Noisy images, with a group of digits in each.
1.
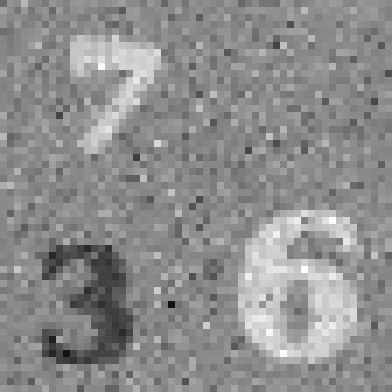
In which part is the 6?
bottom right
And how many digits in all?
3
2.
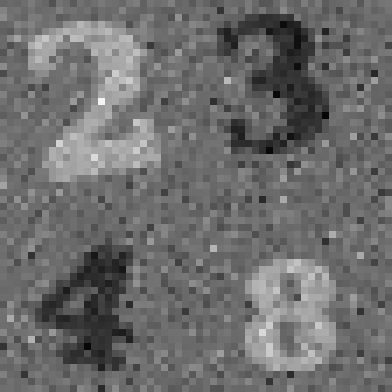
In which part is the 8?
bottom right
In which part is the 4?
bottom left
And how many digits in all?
4
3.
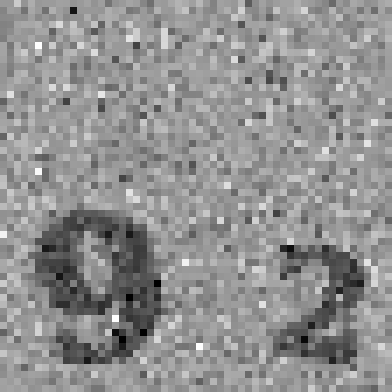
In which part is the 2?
bottom right
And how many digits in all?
2
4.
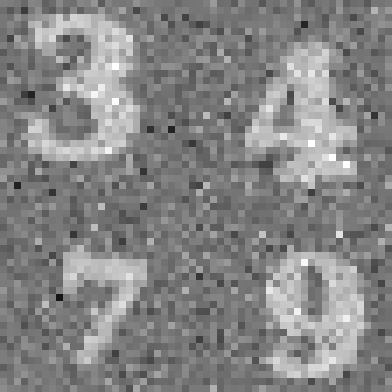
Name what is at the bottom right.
9
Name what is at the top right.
4
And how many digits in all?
4
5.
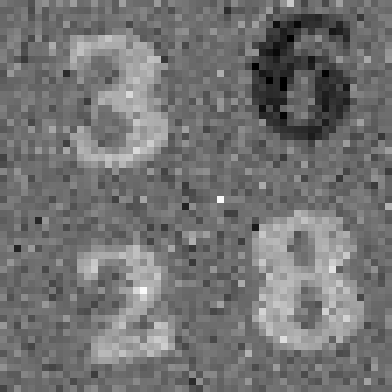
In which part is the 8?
bottom right
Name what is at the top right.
6
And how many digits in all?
4
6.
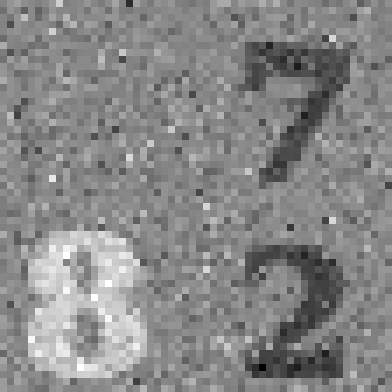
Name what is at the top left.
nothing
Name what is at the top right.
7
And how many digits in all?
3
